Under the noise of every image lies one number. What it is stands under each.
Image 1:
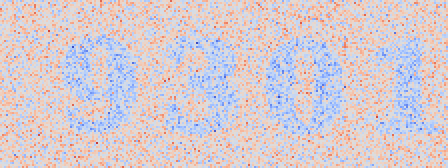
9301
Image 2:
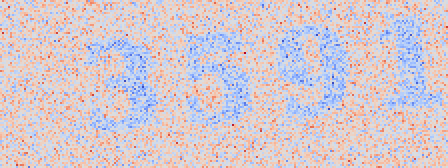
3591
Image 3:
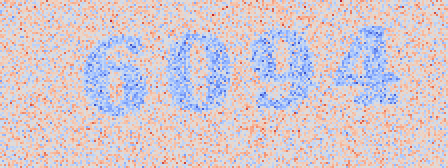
6094
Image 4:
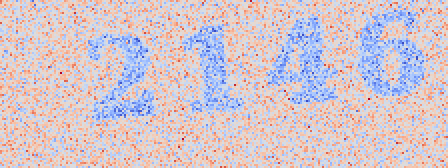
2146
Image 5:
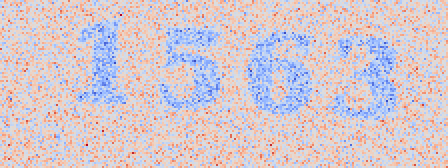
1563
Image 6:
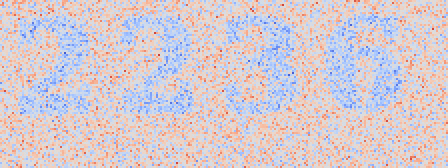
2236
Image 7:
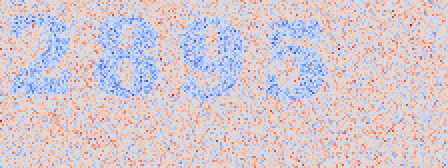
2895
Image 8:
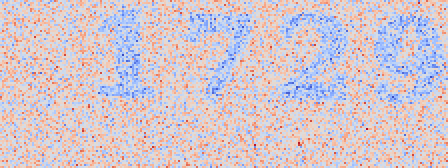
1729
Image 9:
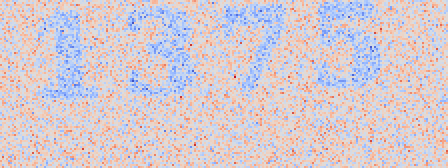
1375
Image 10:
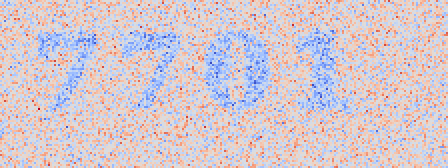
7701
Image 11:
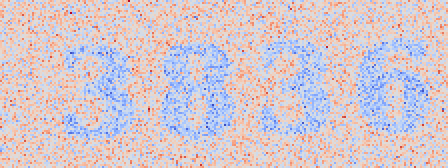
3836
